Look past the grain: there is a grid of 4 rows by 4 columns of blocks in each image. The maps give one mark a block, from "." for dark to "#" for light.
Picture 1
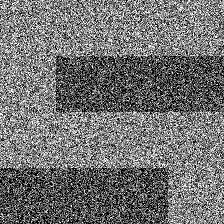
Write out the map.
# # # #
# . . .
# # # #
. . . #
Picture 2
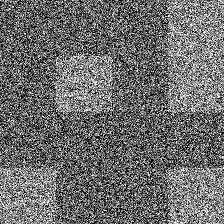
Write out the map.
. . . #
. # . #
. . . .
# . . #
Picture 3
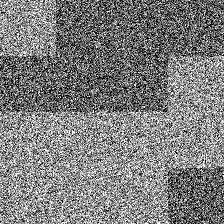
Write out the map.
# . . .
. . . #
# # # #
# # # .
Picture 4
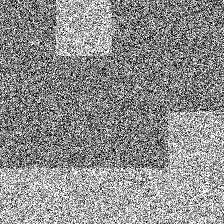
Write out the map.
. # . .
. . . .
. . . #
# # # #
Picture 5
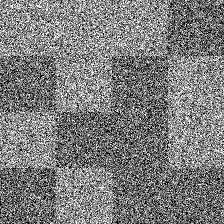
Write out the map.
# # # .
. # . #
# . . #
. # . .
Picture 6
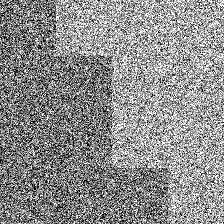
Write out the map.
. # # #
. . # #
. . # #
. . . #
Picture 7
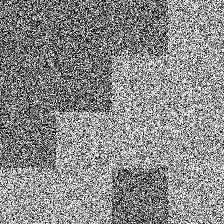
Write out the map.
. . . #
. . # #
. # # #
# # . #
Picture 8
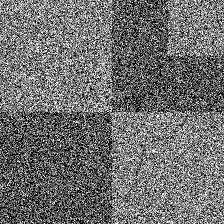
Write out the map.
# # . #
# # . .
. . # #
. . # #
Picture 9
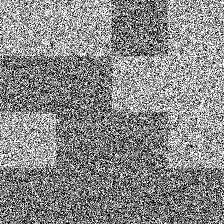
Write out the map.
# # . #
. . # #
# . . #
. . . .
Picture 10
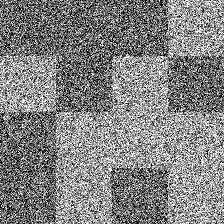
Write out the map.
. . . #
# . # .
. # # #
. # . #
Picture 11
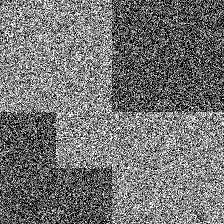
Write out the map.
# # . .
# # . .
. # # #
. . # #
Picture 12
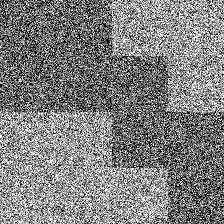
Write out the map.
. . # #
. . . #
# # . .
# # # .
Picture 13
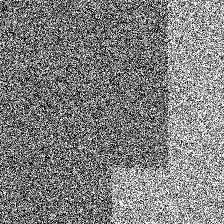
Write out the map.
. . . #
. . . #
. . . #
. . # #
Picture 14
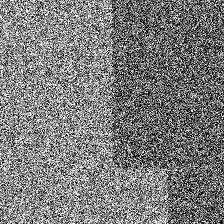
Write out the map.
# # . .
# # . .
# # . .
# # # .
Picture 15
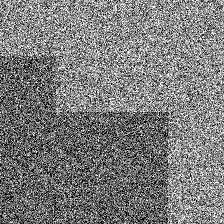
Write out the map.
# # # #
. # # #
. . . #
. . . #
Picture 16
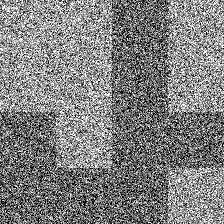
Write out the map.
# # . #
# # . #
. # . .
. . . #
